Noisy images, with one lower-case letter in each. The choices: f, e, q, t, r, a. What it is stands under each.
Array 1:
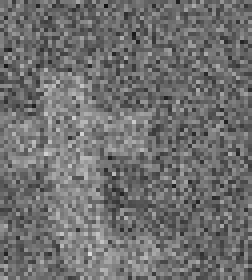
t
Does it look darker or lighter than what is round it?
lighter
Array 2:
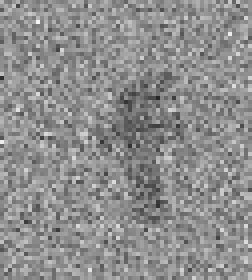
f
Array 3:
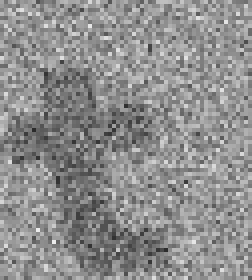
t
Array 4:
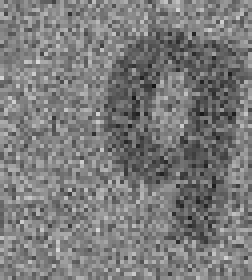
q
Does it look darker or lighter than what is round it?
darker
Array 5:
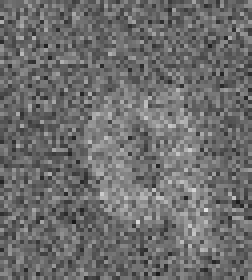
q
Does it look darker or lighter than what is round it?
lighter
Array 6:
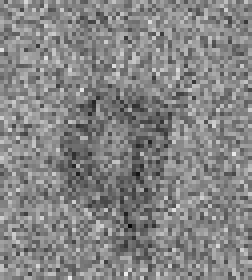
q
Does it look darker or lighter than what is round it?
darker
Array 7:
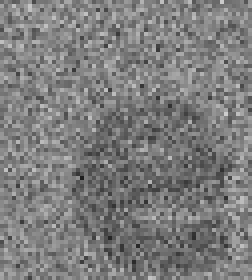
e
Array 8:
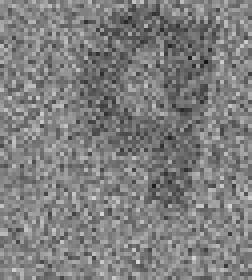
q
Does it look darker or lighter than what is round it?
darker
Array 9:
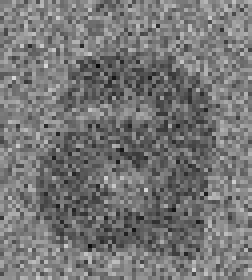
a
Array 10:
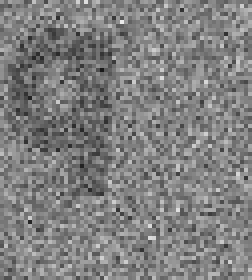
q
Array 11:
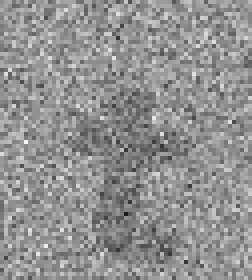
t
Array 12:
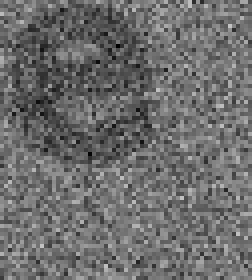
e
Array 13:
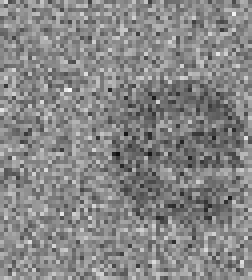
e
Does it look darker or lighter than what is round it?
darker
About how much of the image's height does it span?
half
